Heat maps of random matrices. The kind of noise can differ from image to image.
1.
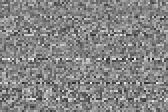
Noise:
rows of uneven size
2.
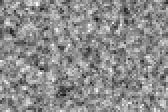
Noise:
blotchy
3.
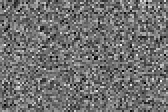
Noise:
low rank plus noise
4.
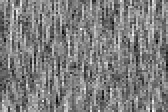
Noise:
streaked along the columns
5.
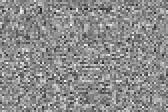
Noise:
low rank plus noise
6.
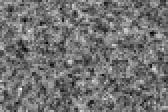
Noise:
blotchy
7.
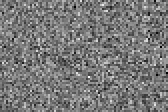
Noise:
low rank plus noise
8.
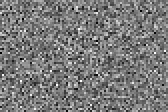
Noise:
low rank plus noise
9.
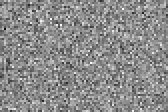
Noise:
independent entries
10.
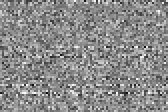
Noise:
rows of uneven size
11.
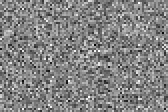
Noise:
low rank plus noise
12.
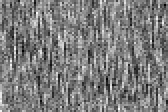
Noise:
streaked along the columns
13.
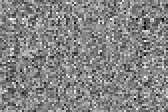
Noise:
low rank plus noise
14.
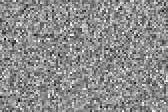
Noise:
independent entries
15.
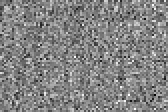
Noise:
low rank plus noise
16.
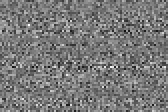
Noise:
rows of uneven size
